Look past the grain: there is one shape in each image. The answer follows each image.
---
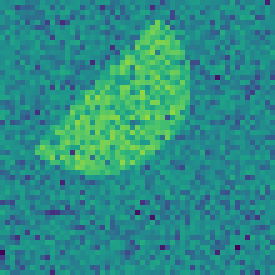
half disc
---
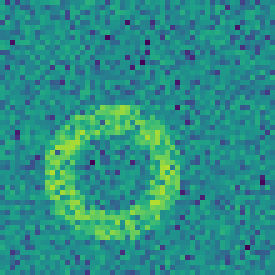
ring
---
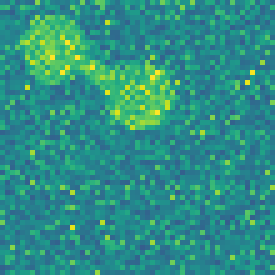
dumbbell
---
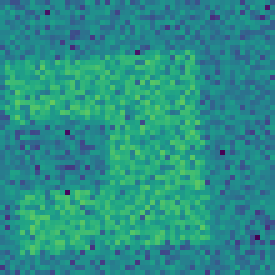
square with a notch
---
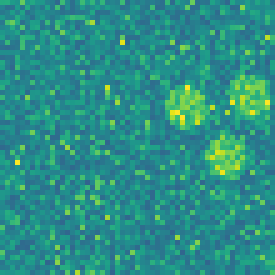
three dots
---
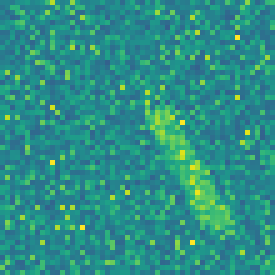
bar
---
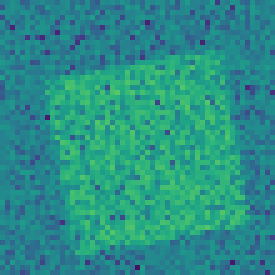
square
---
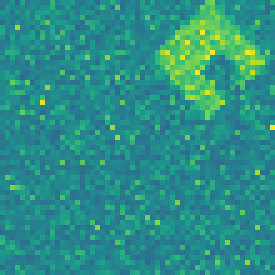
square with a notch
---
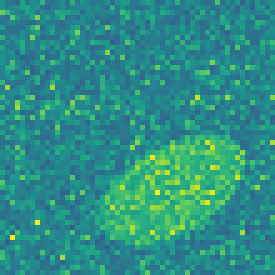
ellipse
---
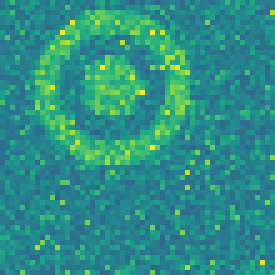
bullseye
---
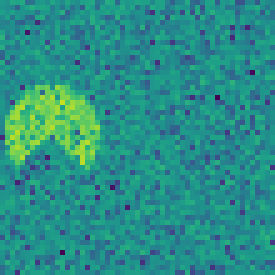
disc with a wedge cut out
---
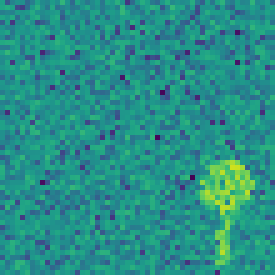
lollipop
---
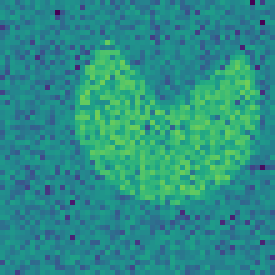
disc with a wedge cut out
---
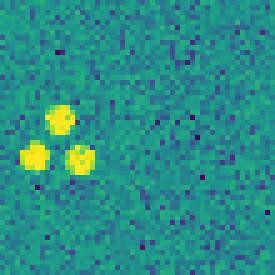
three dots
